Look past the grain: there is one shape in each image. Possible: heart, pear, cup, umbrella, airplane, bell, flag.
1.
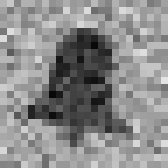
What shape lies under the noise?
bell
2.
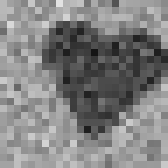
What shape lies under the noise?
heart
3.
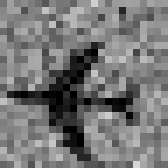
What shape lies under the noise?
airplane
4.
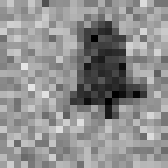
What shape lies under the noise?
bell
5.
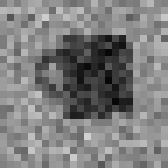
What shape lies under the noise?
cup
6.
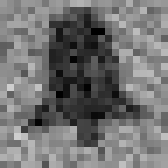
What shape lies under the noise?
bell
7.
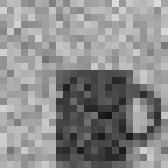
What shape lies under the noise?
cup
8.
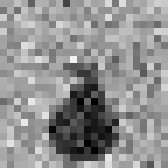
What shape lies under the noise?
pear
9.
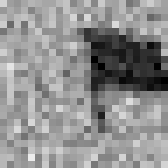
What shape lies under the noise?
flag
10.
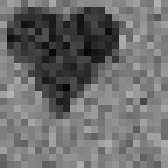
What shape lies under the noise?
heart
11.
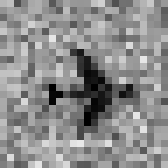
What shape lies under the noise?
airplane
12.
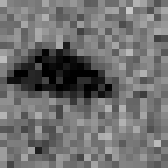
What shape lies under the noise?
umbrella
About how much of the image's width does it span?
two thirds
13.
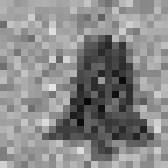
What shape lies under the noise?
bell
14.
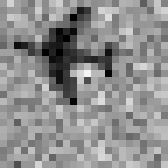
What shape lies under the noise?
airplane
